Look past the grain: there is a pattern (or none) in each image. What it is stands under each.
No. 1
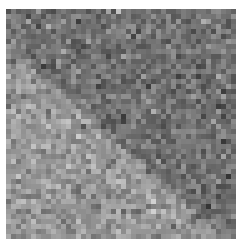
a sharp edge
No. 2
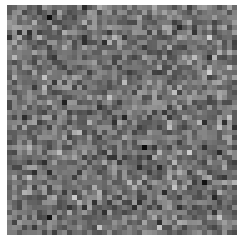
only noise
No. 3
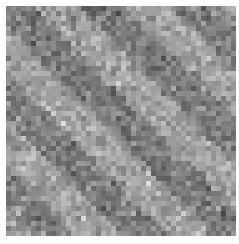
diagonal stripes
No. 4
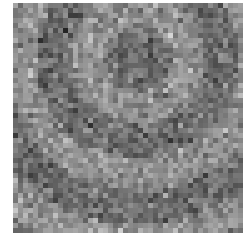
rings round one point
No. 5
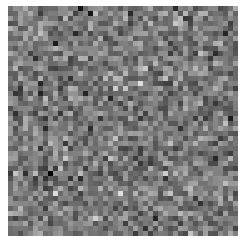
only noise
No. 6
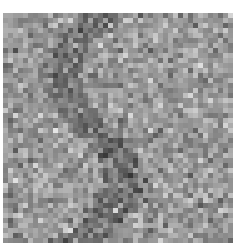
a wavy band
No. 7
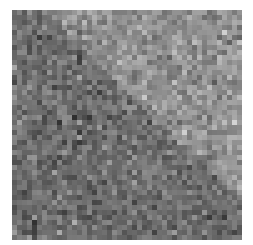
a sharp edge
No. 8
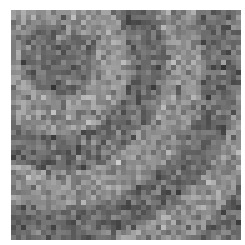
rings round one point
